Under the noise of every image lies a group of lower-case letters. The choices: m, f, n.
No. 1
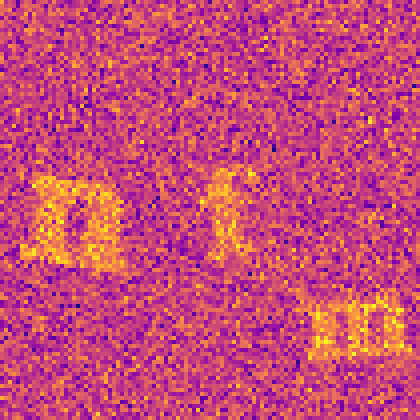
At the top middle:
nothing
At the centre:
f
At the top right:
nothing
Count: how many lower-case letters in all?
3
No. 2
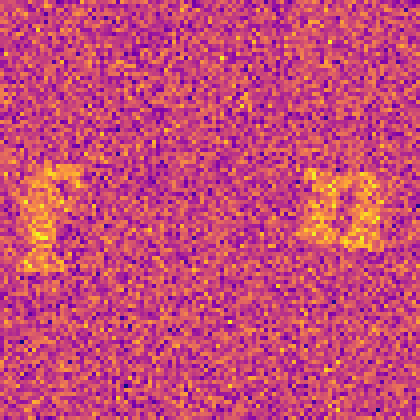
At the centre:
nothing
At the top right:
nothing
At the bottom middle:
nothing
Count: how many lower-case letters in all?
2
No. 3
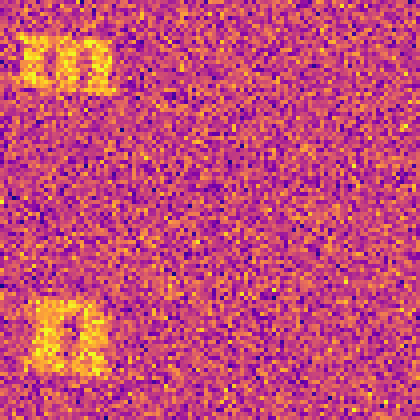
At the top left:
m
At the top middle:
nothing
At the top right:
nothing
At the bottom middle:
nothing
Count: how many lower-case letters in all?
2
